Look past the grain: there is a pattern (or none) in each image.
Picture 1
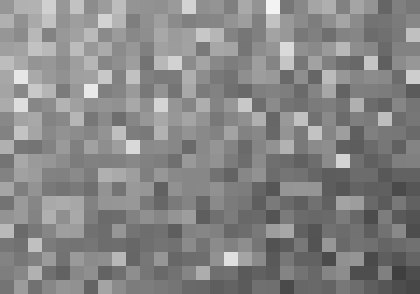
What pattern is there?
a smooth slope
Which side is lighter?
top left
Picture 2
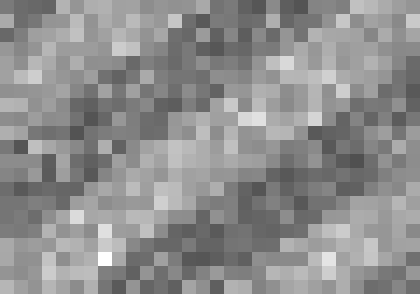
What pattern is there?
diagonal stripes
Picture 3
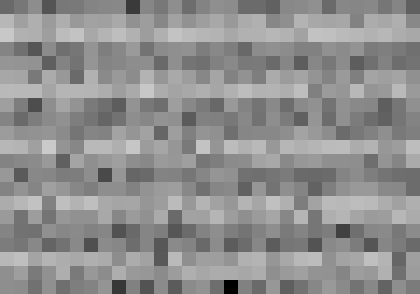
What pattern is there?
horizontal stripes
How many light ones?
5
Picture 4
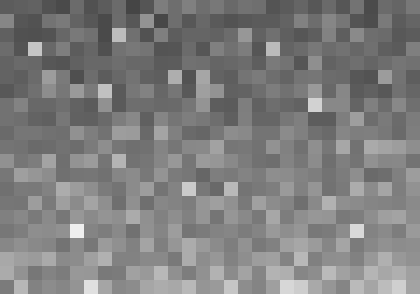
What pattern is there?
a smooth slope
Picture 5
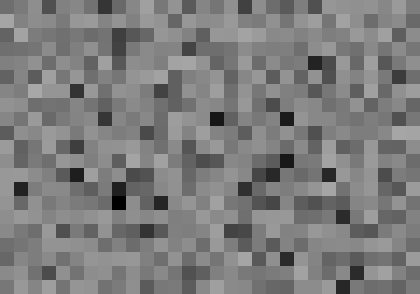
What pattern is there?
only noise
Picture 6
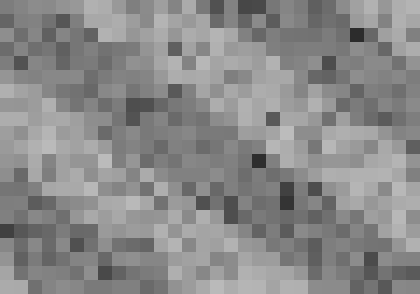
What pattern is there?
diagonal stripes
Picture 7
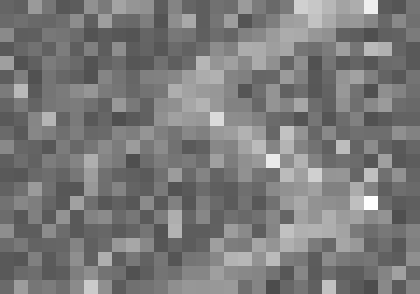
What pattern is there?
a wavy band
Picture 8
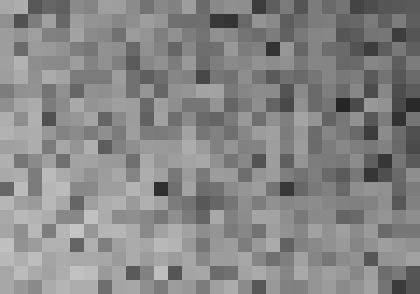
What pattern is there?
a smooth slope
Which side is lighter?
bottom left
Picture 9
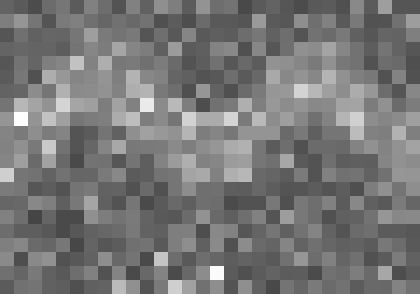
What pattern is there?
a wavy band
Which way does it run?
left to right
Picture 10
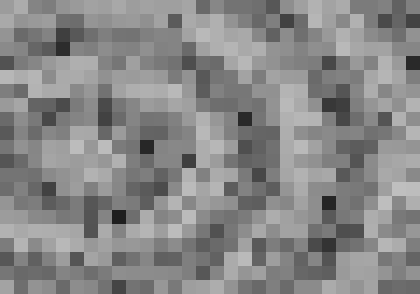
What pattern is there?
rings round one point
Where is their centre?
middle left
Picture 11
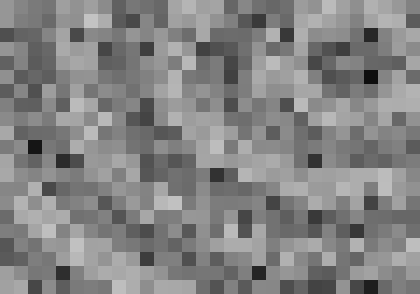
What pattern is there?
rings round one point
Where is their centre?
top right
